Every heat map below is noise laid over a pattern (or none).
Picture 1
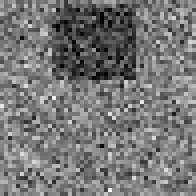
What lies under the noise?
one block
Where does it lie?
top middle
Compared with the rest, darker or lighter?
darker
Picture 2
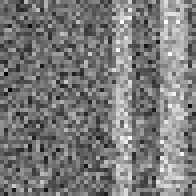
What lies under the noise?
bands of columns
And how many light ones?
2
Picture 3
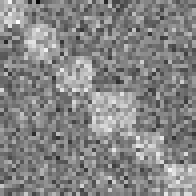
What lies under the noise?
blocks along the diagonal
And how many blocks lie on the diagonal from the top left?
6
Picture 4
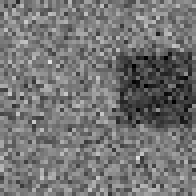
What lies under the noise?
one block
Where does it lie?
middle right
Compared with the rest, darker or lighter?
darker
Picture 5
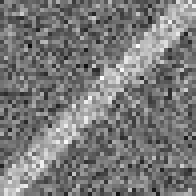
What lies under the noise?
a diagonal band
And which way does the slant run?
bottom left to top right
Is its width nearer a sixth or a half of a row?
a sixth
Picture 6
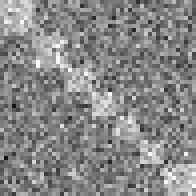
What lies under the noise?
blocks along the diagonal
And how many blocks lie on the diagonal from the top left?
7
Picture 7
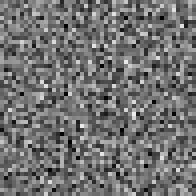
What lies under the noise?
only noise
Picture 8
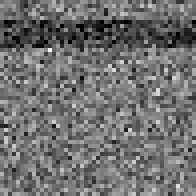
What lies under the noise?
one band of rows
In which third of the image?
top
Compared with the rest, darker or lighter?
darker
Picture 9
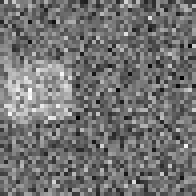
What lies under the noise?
one block
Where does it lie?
middle left
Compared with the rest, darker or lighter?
lighter
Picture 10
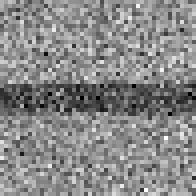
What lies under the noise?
one band of rows
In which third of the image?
middle
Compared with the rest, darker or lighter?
darker
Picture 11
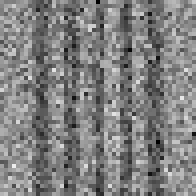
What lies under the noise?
bands of columns
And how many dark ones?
5
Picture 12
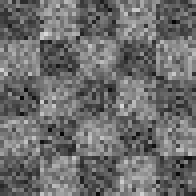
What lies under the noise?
a checkerboard
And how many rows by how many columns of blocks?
5 by 5
